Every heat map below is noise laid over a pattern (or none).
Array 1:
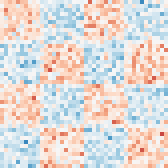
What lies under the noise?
a checkerboard
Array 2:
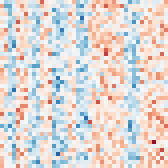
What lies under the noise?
bands of columns
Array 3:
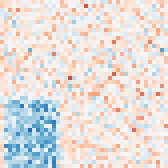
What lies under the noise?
one block
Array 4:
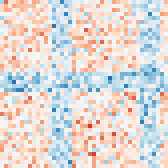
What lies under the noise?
bands of rows crossing bands of columns
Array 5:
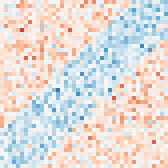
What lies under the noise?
a diagonal band
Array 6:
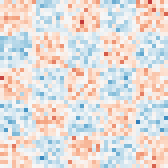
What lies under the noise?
a checkerboard
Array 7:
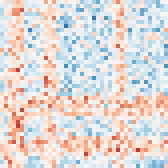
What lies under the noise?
bands of rows crossing bands of columns
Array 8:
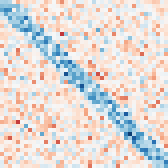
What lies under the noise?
a diagonal band
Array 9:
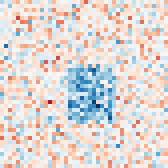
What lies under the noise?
one block
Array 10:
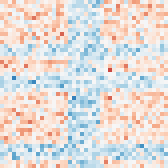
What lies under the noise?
bands of rows crossing bands of columns
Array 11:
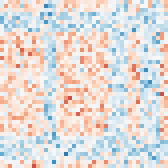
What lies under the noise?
bands of rows crossing bands of columns
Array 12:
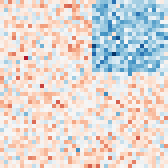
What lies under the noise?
one block
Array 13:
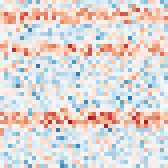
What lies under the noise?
bands of rows
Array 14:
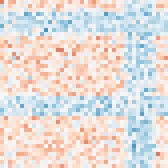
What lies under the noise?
bands of rows crossing bands of columns
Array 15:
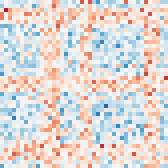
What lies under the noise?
bands of rows crossing bands of columns
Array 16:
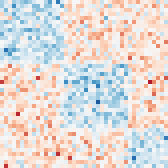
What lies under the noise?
blocks along the diagonal
